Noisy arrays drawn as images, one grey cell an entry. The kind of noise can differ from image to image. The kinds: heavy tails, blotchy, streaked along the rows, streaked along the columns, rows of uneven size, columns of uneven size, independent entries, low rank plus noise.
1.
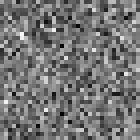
independent entries
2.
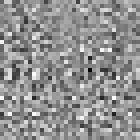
low rank plus noise
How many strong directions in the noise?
two
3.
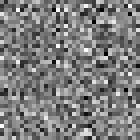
low rank plus noise
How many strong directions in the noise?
two
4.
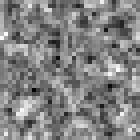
blotchy
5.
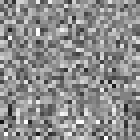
low rank plus noise
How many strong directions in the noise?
three or four
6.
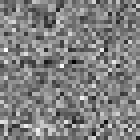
low rank plus noise
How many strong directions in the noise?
five to eight
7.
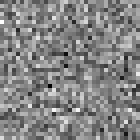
low rank plus noise
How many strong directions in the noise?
five to eight
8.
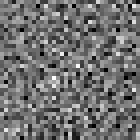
low rank plus noise
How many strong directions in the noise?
five to eight
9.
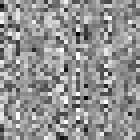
columns of uneven size
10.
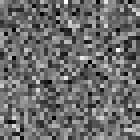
independent entries
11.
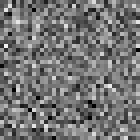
low rank plus noise
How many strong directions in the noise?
five to eight
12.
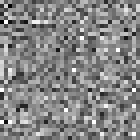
low rank plus noise
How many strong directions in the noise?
two
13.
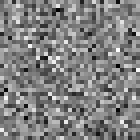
independent entries
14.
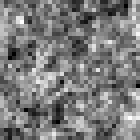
blotchy
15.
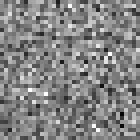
independent entries
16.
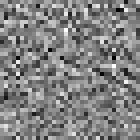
low rank plus noise
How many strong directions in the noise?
five to eight
